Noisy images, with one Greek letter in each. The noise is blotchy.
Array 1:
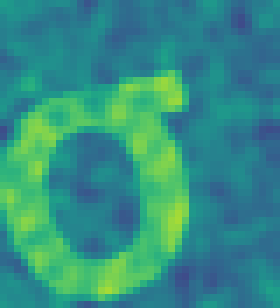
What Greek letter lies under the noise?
sigma
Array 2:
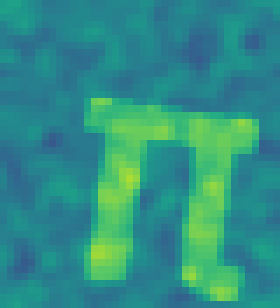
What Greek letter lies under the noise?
pi
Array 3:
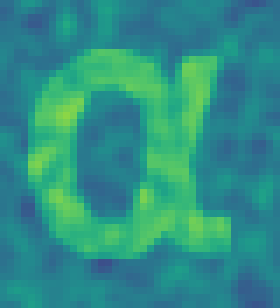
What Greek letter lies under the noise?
alpha
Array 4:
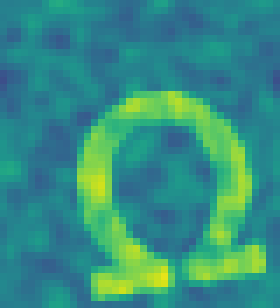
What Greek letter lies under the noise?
omega
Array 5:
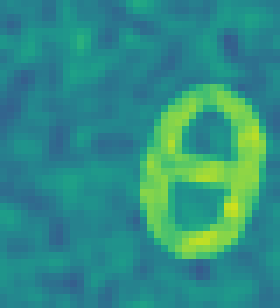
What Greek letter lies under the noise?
theta
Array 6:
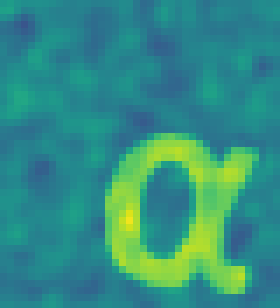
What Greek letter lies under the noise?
alpha
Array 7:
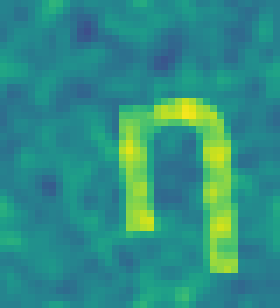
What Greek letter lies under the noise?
eta
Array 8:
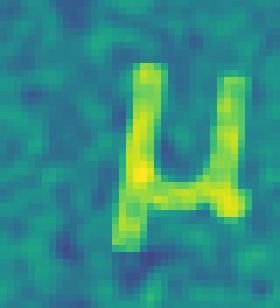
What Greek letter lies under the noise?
mu
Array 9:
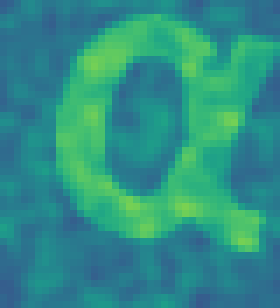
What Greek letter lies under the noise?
alpha
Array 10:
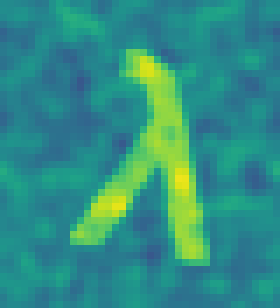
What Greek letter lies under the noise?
lambda
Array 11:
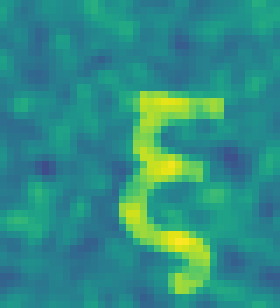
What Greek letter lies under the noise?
xi
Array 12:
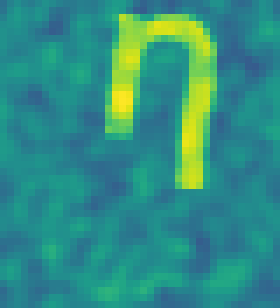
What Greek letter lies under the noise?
eta
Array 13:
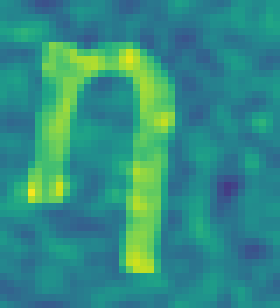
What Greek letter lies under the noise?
eta
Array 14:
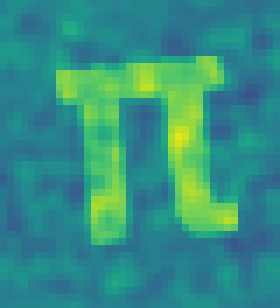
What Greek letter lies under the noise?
pi
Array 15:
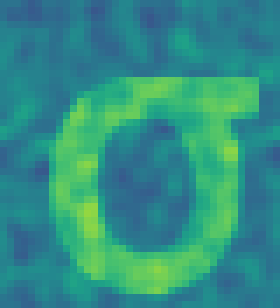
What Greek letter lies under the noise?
sigma
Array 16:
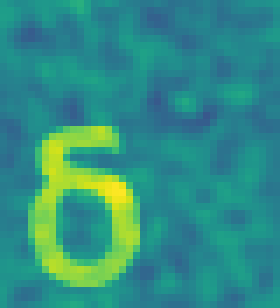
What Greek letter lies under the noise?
delta
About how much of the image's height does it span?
half
